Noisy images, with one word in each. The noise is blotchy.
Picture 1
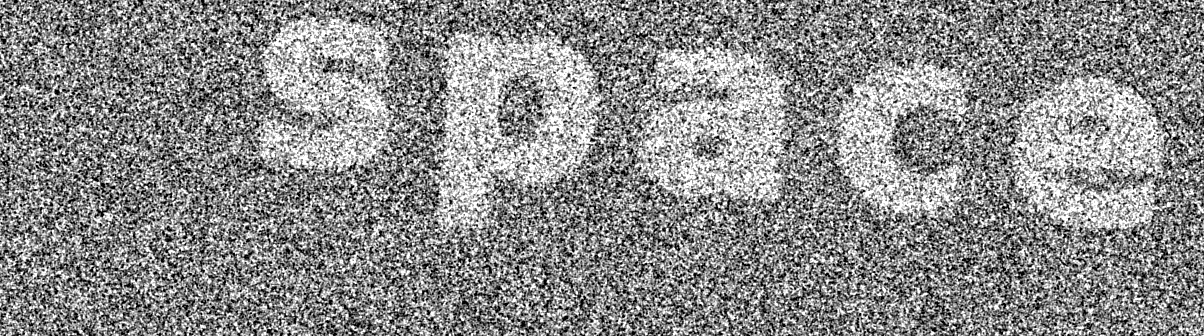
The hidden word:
space
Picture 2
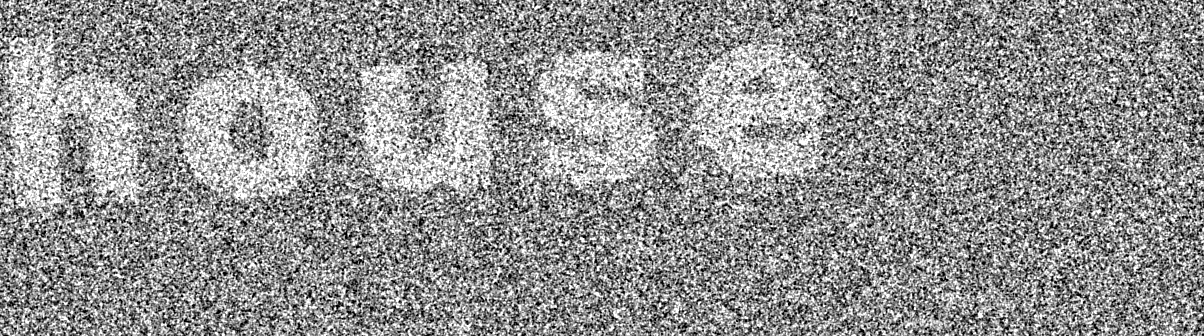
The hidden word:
house
